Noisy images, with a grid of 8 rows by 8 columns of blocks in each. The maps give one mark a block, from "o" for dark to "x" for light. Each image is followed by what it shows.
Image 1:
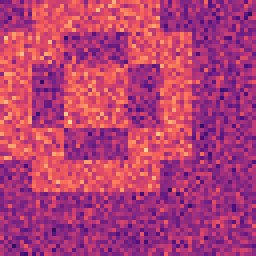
oxxxxooo
xxooxxoo
xoxxoxoo
xoxxoxoo
xxooxxoo
oxxxxooo
oooooooo
oooooooo
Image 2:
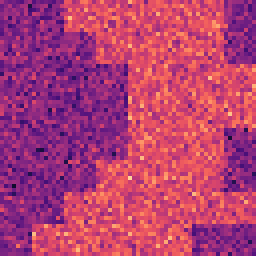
ooxxxxxo
oooxxxxo
ooooxxxx
ooooxxxx
ooooxxxo
oooxxxxo
ooxxxxxx
oxxxxxoo
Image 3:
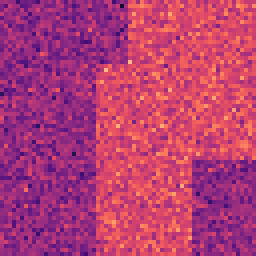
ooooxxxx
ooooxxxx
oooxxxxx
oooxxxxx
oooxxxxx
oooxxxoo
oooxxxoo
oooxxxoo
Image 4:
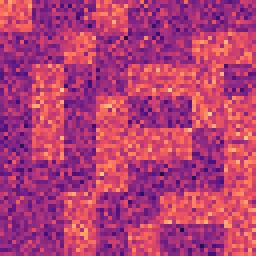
xooxoooo
ooxoooxx
oxooxxxo
oxoxooxx
oxoxxxox
oooxooox
ooxooxxx
ooxoxoox
